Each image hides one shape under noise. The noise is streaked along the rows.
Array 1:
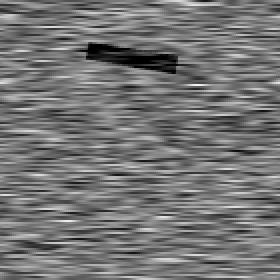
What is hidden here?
dark bar, top middle
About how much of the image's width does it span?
a third
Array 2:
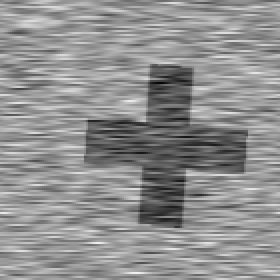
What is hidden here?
dark cross
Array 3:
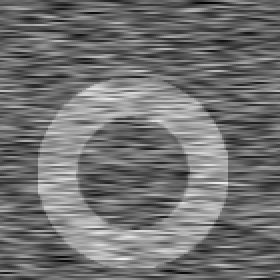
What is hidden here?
light ring
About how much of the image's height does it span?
two thirds
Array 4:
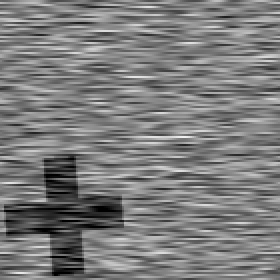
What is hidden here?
dark cross, bottom left
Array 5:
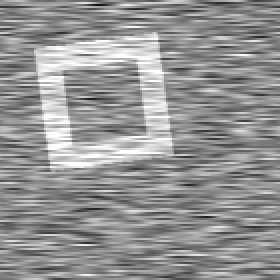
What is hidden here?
light square frame
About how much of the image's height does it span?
half
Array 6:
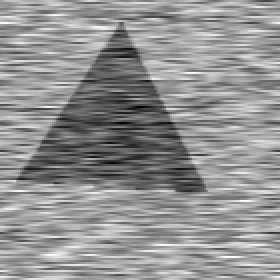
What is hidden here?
dark triangle
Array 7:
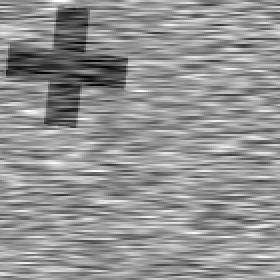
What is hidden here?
dark cross, top left
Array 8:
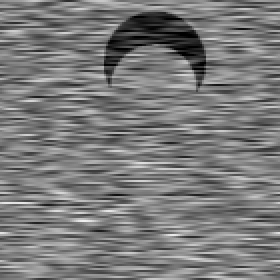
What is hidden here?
dark crescent, top middle
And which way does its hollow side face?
down
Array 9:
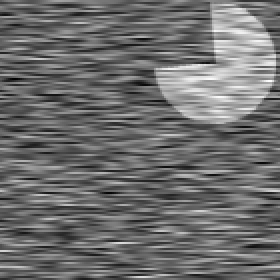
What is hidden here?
light disc with a wedge cut out, top right
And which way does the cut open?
up and left
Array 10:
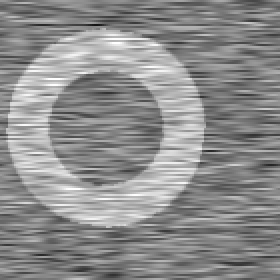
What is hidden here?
light ring
